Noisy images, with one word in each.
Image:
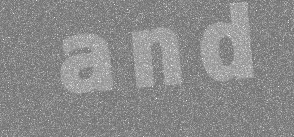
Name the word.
and
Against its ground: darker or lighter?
lighter
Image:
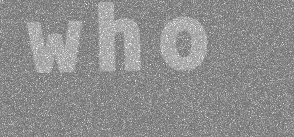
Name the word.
who
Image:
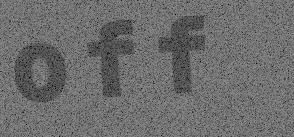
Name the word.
off
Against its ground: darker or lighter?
darker
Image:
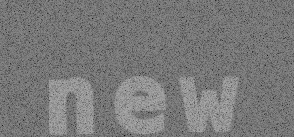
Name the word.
new
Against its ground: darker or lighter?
lighter
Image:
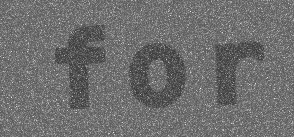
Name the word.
for
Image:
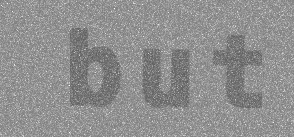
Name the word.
but
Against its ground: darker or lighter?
darker
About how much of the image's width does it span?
two thirds
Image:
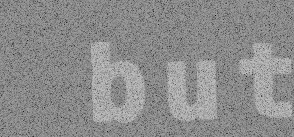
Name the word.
but
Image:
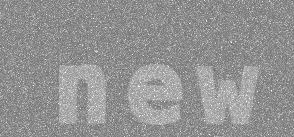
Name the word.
new
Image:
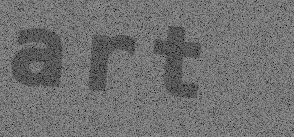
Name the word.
art
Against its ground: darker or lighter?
darker
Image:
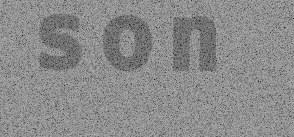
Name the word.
son
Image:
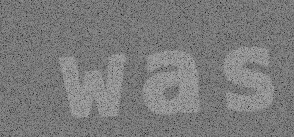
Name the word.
was
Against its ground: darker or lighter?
lighter
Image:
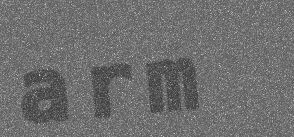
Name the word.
arm
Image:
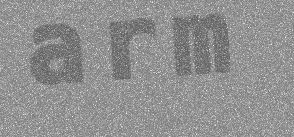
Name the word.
arm
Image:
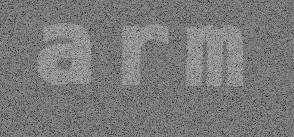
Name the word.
arm
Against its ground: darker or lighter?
lighter
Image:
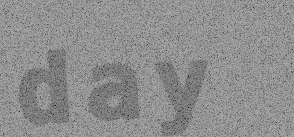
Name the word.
day
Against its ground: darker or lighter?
darker
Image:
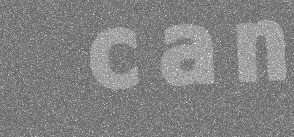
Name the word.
can
